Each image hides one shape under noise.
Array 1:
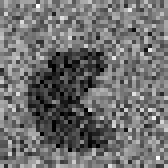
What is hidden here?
dark disc with a wedge cut out
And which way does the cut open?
right
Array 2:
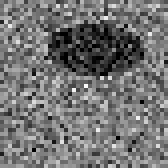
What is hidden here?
dark ellipse
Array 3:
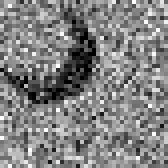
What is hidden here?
dark crescent
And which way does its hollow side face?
up and left
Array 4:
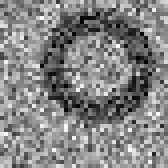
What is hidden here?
dark ring
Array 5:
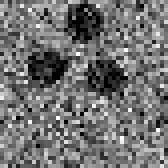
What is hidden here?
dark three dots
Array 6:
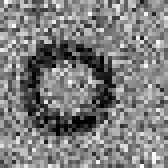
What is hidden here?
dark ring
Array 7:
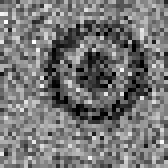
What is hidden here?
dark bullseye
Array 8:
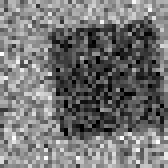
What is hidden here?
dark square
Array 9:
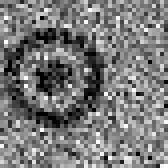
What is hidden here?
dark bullseye
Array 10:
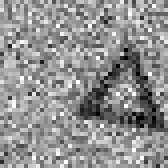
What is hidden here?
dark triangle frame
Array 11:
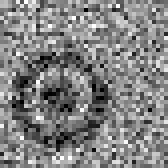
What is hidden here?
dark bullseye
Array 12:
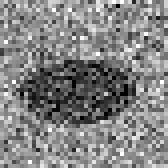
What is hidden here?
dark ellipse
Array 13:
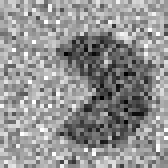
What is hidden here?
dark disc with a wedge cut out
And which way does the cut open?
left
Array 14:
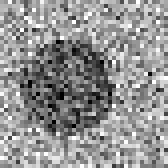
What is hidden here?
dark disc
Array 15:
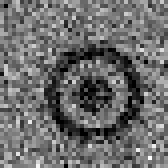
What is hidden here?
dark bullseye
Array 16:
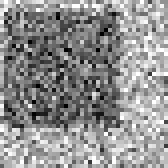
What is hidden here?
dark square
